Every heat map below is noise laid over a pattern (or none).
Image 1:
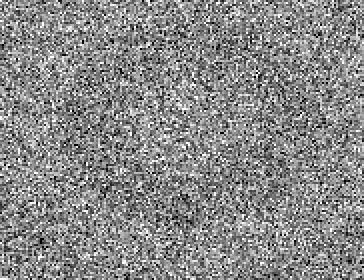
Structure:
rings round one point
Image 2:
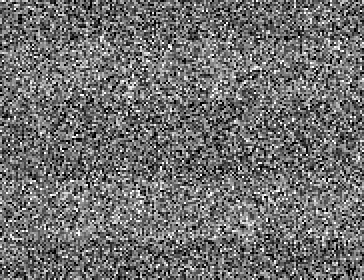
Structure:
horizontal stripes
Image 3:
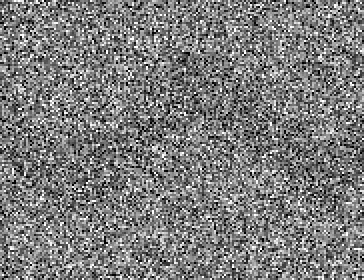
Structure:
a wavy band
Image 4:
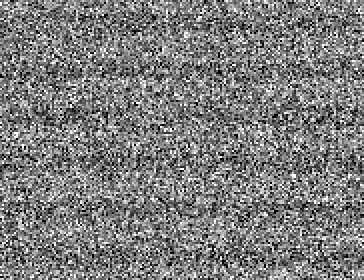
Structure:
horizontal stripes
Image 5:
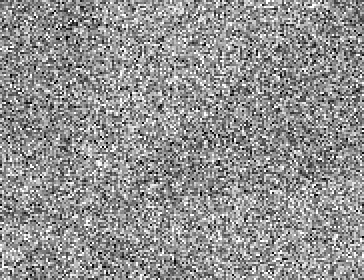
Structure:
spokes from one point
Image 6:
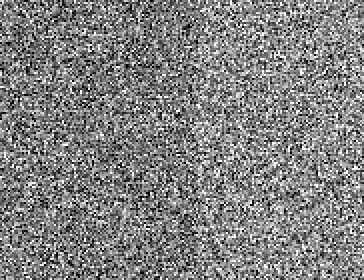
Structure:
a sharp edge
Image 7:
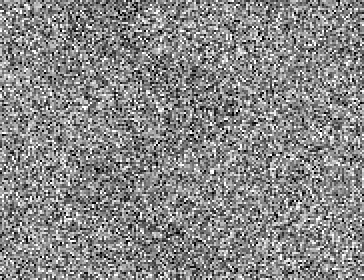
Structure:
a wavy band
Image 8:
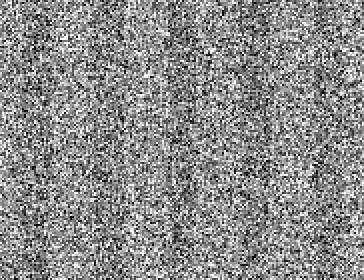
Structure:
vertical stripes
